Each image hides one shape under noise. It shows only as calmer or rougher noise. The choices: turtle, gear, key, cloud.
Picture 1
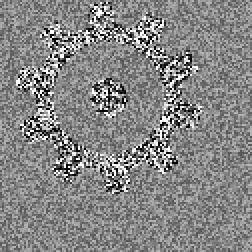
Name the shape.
gear
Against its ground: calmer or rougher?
rougher
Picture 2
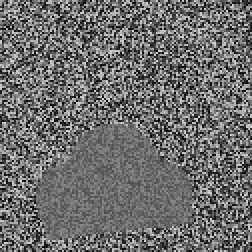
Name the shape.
cloud
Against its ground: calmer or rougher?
calmer
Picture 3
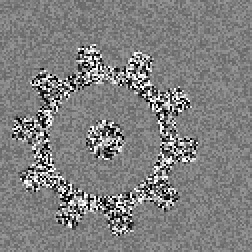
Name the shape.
gear
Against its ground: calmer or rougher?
rougher
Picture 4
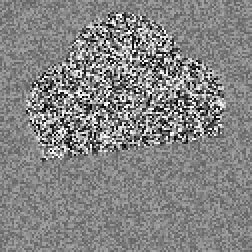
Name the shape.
cloud
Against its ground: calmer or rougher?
rougher
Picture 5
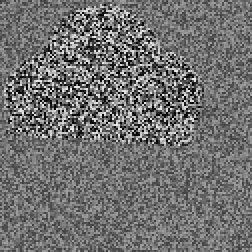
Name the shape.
cloud
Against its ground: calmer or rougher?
rougher
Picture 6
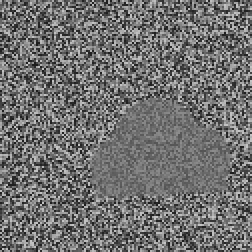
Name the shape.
cloud
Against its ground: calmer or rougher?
calmer
